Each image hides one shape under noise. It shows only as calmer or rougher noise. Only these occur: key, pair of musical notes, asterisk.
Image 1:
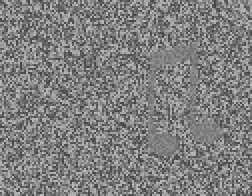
calm pair of musical notes
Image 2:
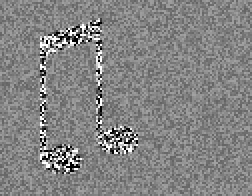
rough pair of musical notes
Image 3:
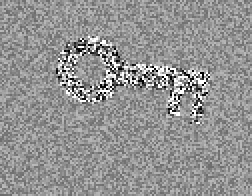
rough key
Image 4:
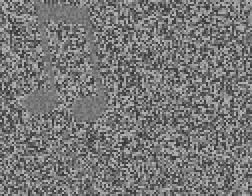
calm pair of musical notes
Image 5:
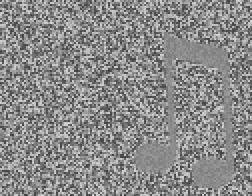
calm pair of musical notes
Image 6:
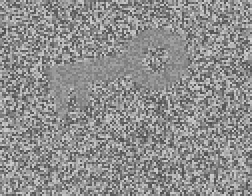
calm key
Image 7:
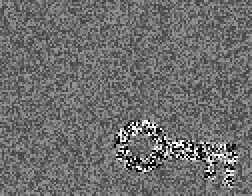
rough key
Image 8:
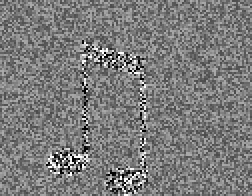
rough pair of musical notes
